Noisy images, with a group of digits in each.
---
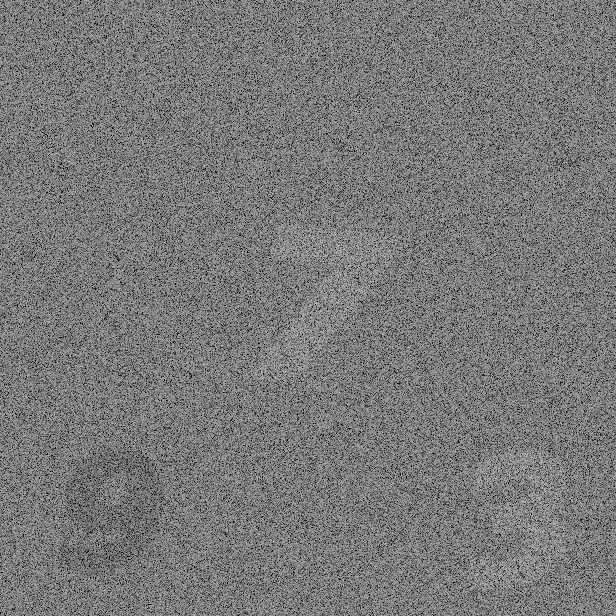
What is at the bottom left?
9
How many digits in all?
3
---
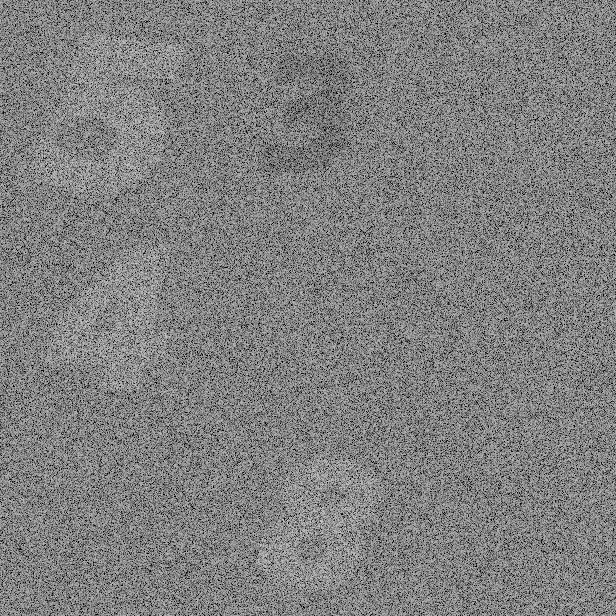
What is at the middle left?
4
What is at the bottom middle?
8
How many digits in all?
4
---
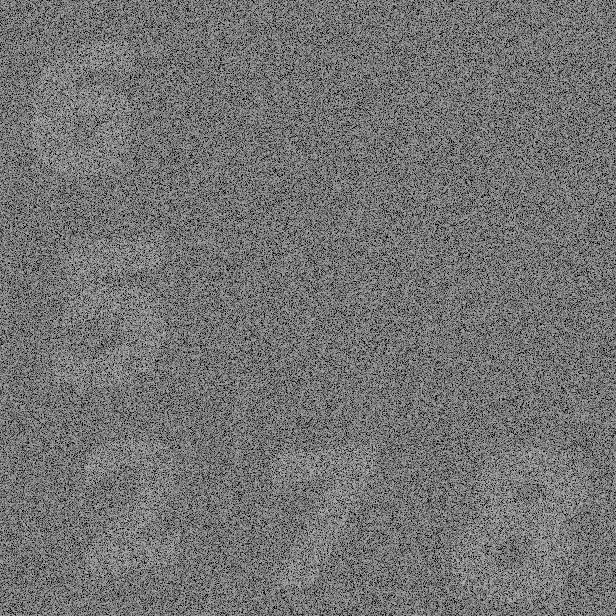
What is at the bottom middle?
7
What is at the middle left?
5
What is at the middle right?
nothing
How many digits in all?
5
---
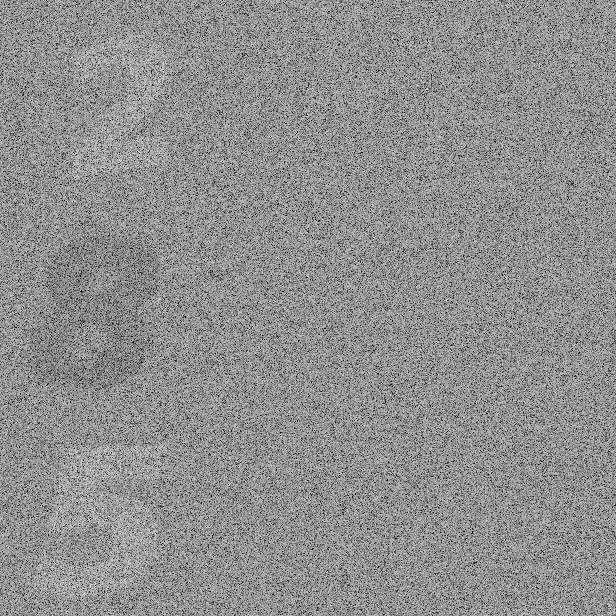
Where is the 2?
top left
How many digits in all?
3
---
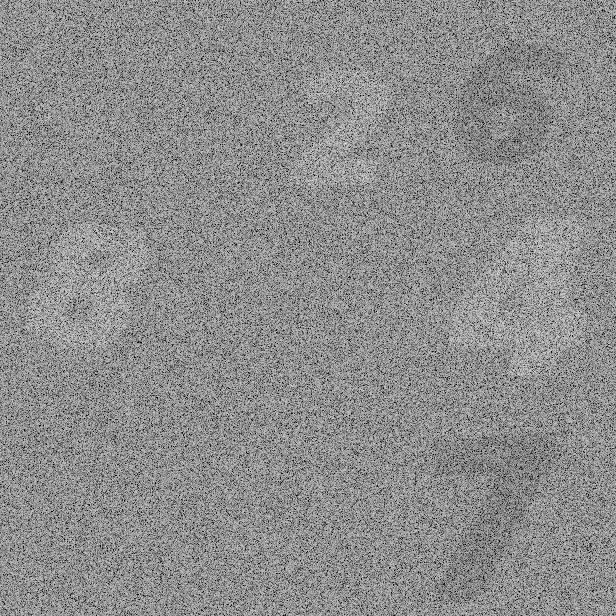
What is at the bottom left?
nothing
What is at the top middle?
2
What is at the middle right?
4
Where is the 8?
middle left
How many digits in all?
5
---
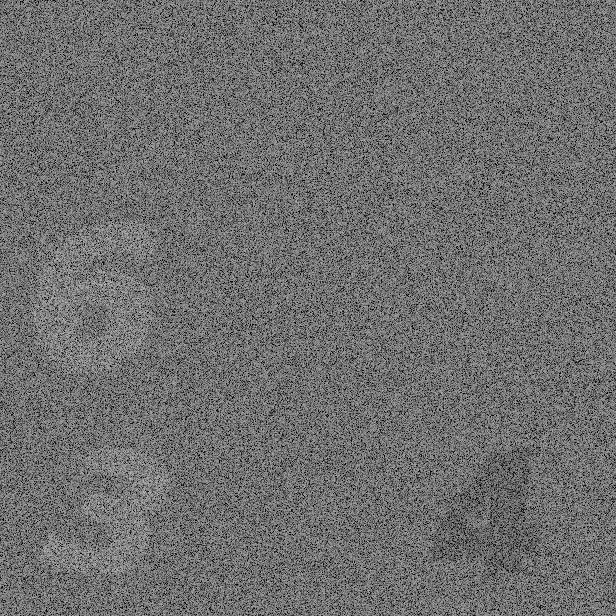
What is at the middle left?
6
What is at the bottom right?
4
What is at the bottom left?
3
